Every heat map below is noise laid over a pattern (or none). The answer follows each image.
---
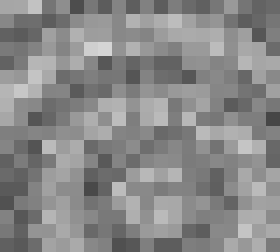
rings round one point
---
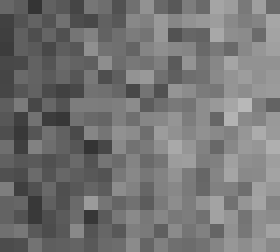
a smooth slope
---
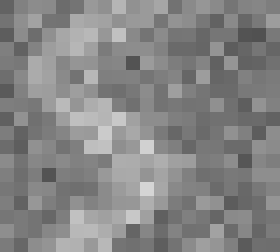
a wavy band
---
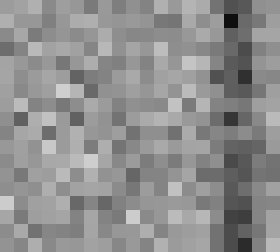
one vertical stripe
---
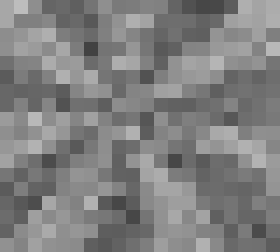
spokes from one point
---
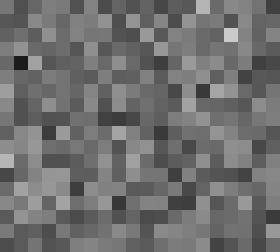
only noise
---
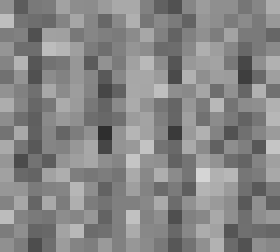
vertical stripes
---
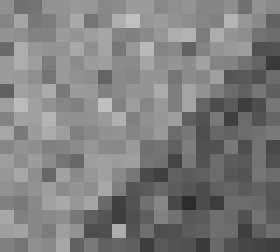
a sharp edge
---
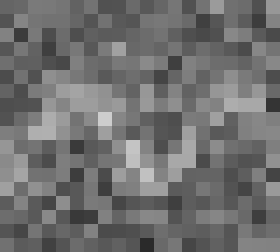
a wavy band
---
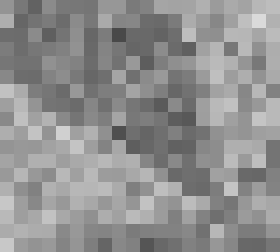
spokes from one point
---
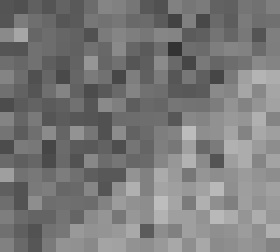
a sharp edge
